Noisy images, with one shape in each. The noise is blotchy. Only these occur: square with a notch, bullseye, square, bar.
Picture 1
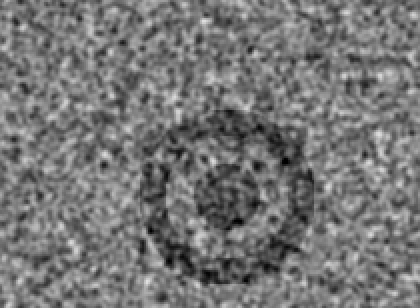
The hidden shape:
bullseye
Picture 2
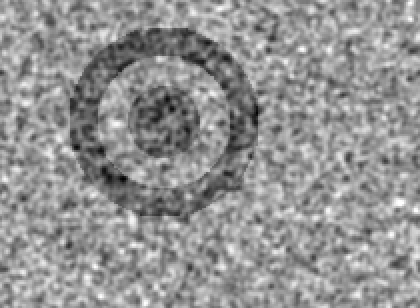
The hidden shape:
bullseye
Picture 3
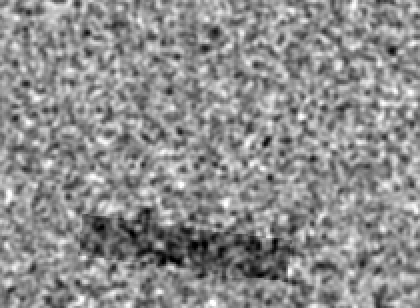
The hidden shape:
bar
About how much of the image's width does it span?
half
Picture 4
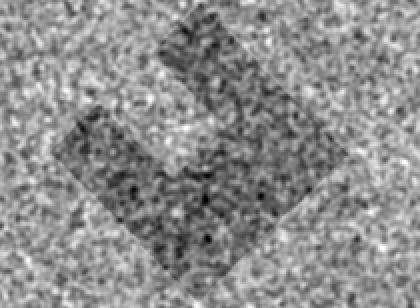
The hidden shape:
square with a notch
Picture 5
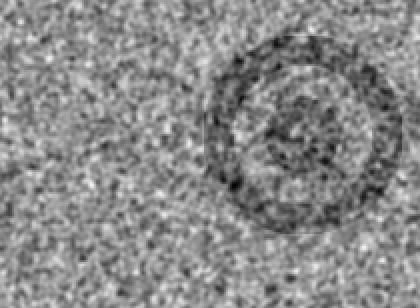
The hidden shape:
bullseye
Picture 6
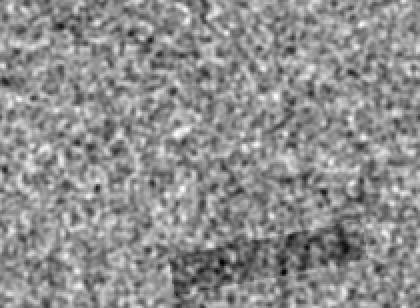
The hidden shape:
bar
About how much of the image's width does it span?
half
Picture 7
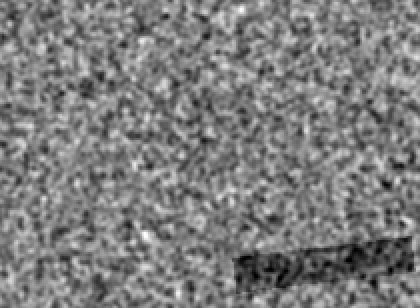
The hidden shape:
bar
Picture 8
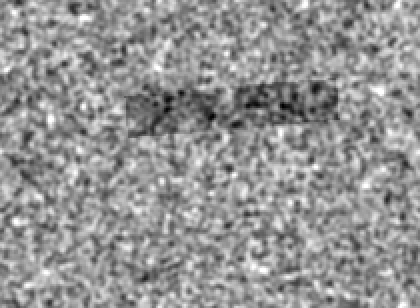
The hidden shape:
bar
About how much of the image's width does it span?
half
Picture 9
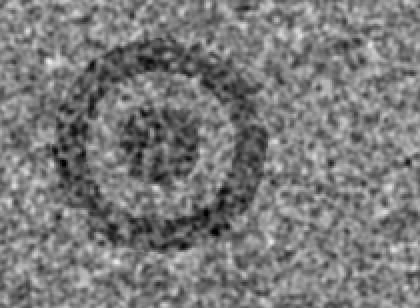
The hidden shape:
bullseye
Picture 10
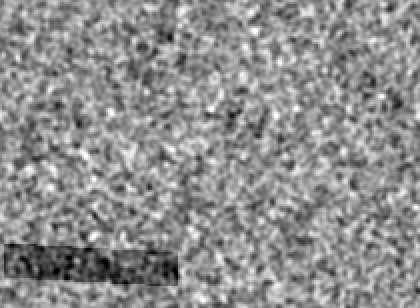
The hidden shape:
bar
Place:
bottom left
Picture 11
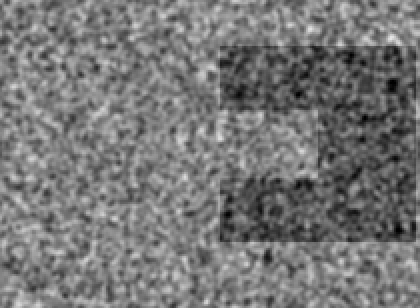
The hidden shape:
square with a notch
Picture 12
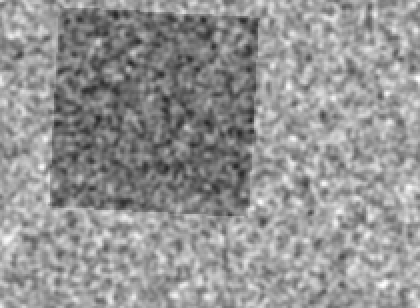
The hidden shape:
square
